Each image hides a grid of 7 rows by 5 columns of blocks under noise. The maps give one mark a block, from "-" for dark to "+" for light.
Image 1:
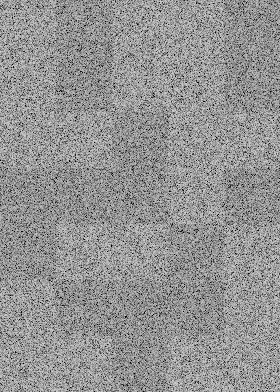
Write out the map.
+ - + + -
+ - + + -
+ + - + +
- - - + -
- + + - +
+ - - - +
+ + - + +
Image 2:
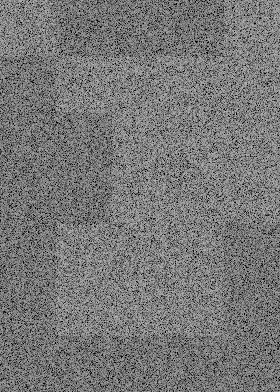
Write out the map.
+ - - - +
- + + + +
- - + + +
- - + + +
- + + + -
- + + + -
- - - - -
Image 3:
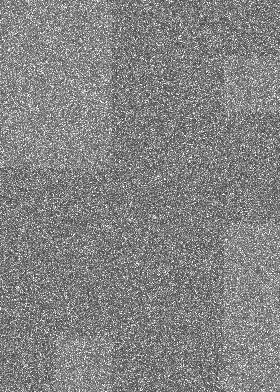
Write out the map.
+ + - - -
+ + - - +
+ + - - -
- - - - -
- - - - +
- - - - +
- + - - +
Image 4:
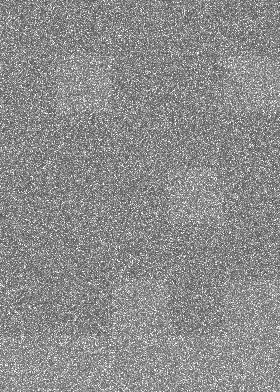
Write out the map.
- - - - -
- + - - +
- - - - -
- - - + -
- - - - -
- - + - +
+ + + + +
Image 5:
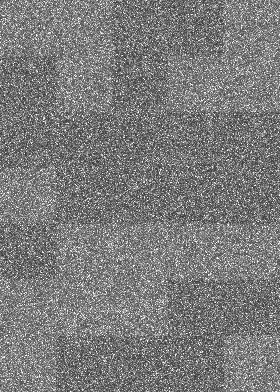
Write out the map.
+ + - - +
- + - + +
- - - - -
+ - - - -
- + + + +
+ + + - -
+ - - - +
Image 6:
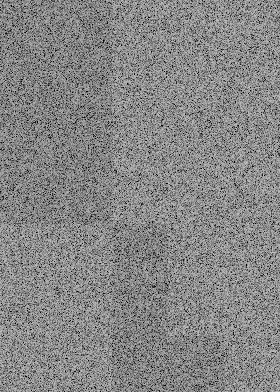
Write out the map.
- - + + +
- - + + +
- - + + +
- - + + +
+ + - + +
+ + - + +
+ + - - +
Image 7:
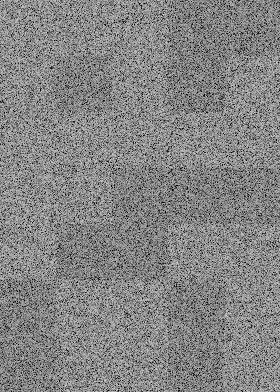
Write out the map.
+ + + - -
+ - + - +
+ + + + +
+ + - - -
+ - - + +
- + + - +
- + + - +
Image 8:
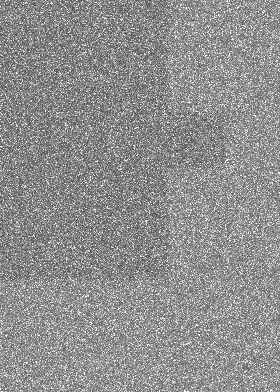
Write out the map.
- - - + +
- - - + +
- - - - +
- - - + +
- - - + +
+ + + + +
+ + + + +
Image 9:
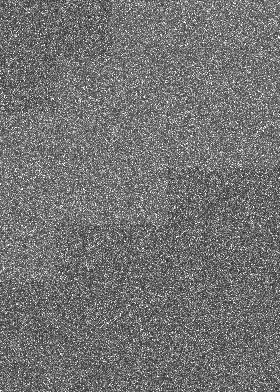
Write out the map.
- - + + +
- + + + +
+ + + + +
+ + + - -
+ - - - -
- - - - -
- - - - -
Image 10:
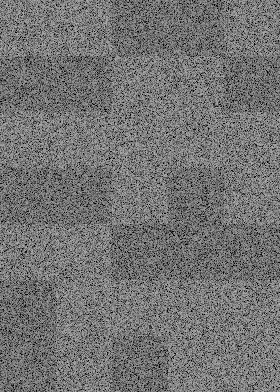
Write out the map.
+ + - - +
- - + + -
+ + + + +
- - + - +
+ + - - -
- + + + +
- + - + +
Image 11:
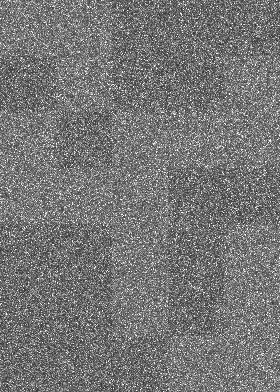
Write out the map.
+ + - - -
- + - - +
+ - + + +
+ + + - -
- - + - +
- - + - +
- - - + +
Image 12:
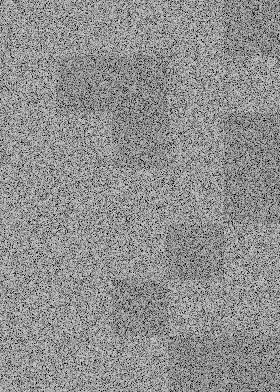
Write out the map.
+ + + + -
+ - - + +
+ + - + -
+ + + + -
+ + + - +
+ + - + +
+ + + - -
